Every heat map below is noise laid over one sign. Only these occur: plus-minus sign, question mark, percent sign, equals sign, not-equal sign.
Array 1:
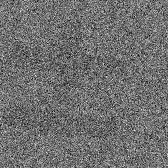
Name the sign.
plus-minus sign
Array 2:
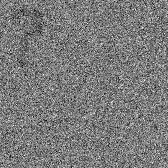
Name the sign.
question mark
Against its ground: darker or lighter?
darker
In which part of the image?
top left
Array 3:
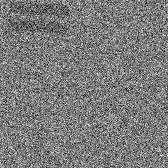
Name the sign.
equals sign
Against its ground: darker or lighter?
darker
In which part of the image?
top left
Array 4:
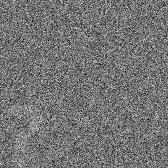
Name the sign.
question mark
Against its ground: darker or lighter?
lighter
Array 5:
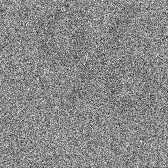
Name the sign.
percent sign
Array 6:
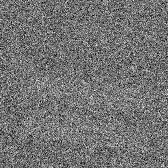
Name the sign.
equals sign
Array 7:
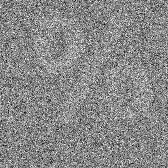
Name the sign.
percent sign
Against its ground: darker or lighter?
lighter
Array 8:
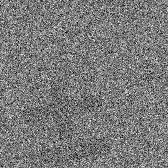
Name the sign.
plus-minus sign
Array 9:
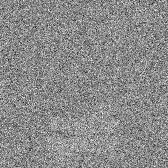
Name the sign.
not-equal sign
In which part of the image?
bottom middle
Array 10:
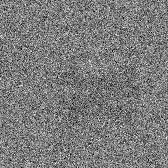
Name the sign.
not-equal sign
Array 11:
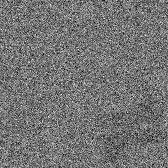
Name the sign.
not-equal sign
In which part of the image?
bottom right
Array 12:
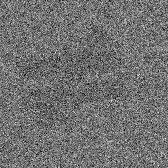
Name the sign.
not-equal sign
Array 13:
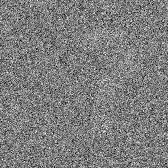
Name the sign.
question mark
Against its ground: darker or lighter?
lighter
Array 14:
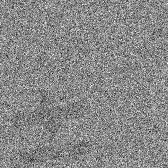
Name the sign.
plus-minus sign
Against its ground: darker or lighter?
darker
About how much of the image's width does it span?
half
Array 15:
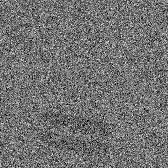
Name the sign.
equals sign
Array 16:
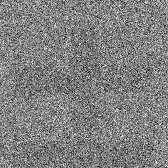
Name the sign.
plus-minus sign
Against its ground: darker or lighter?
darker
